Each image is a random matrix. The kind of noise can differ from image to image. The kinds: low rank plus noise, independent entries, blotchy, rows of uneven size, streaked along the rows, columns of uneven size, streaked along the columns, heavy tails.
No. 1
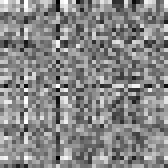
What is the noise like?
low rank plus noise
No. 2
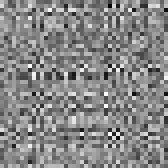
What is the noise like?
low rank plus noise
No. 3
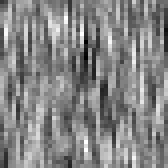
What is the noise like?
streaked along the columns
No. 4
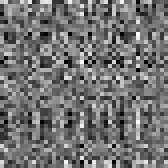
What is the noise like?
low rank plus noise
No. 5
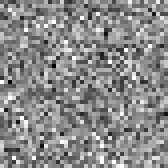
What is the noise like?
independent entries
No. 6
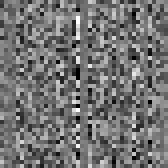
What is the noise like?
columns of uneven size
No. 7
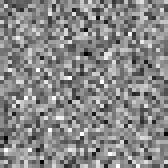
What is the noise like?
independent entries
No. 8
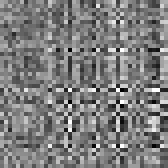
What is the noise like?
low rank plus noise
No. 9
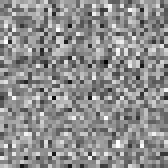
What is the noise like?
low rank plus noise
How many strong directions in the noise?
three or four
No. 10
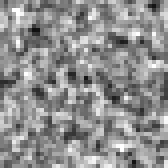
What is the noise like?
blotchy
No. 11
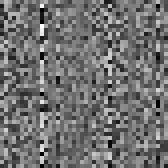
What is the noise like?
columns of uneven size
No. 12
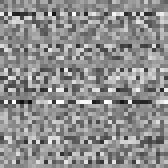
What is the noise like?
rows of uneven size
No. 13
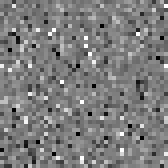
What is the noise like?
heavy tails
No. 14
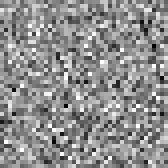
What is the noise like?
independent entries
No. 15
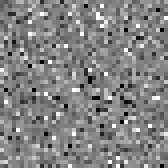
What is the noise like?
heavy tails
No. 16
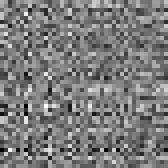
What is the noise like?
low rank plus noise
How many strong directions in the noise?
two
